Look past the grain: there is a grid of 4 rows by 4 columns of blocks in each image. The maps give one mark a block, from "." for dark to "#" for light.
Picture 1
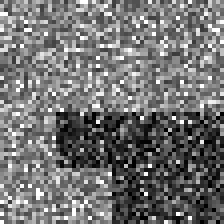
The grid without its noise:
# # # #
# # # #
# . . .
# # . .
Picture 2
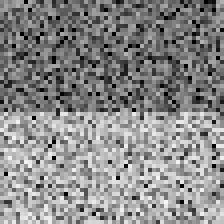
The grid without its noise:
. . . .
. . . .
# # # #
# # # #
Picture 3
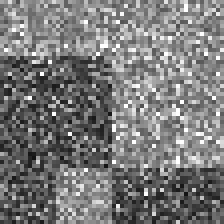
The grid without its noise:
# # # #
. . # #
. . # #
. # . .
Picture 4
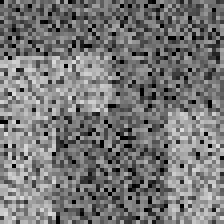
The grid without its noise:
. . . .
# # . .
# . . #
# . . #
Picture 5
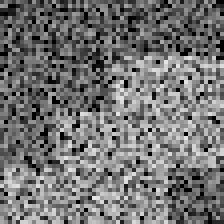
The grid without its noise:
. . . .
. . # #
. # # #
# # # .
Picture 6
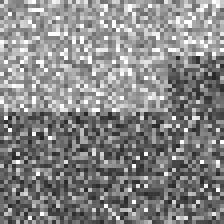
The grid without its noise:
# # # #
# # # .
. . . .
. . . .
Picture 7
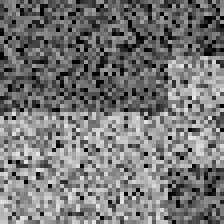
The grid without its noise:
. . . .
. . . #
# # # #
# # # .
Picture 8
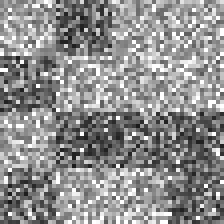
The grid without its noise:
# . # #
. # # #
# . . .
. # # .
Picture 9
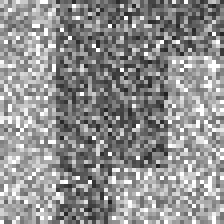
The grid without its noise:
# . . .
# . . #
# . . #
# . # #
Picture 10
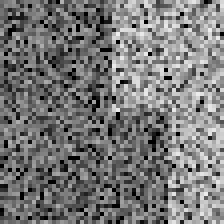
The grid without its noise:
. . # #
. . # #
. . . #
. . . #
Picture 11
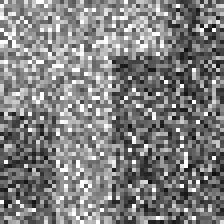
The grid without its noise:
# # # .
# # . .
. # . .
. # . .
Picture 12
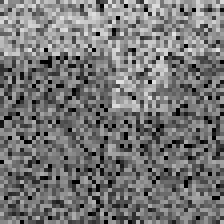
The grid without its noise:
# # # #
. . # .
. . . .
. . . .
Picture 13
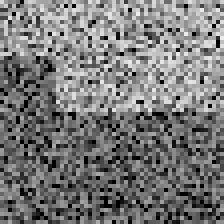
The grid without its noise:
# # # #
. # # #
. . . .
. . . .
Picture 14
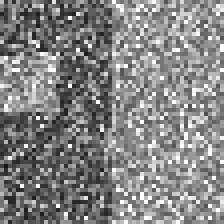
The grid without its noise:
. . # #
# . # #
. . # #
. . # #
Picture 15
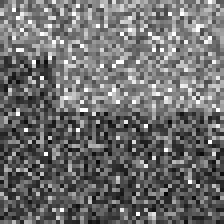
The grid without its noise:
# # # #
. # # #
. . . .
. . . .
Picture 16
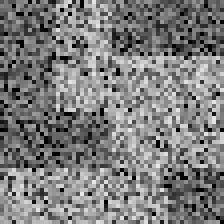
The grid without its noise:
. # . .
. # # #
. . # #
# # # .
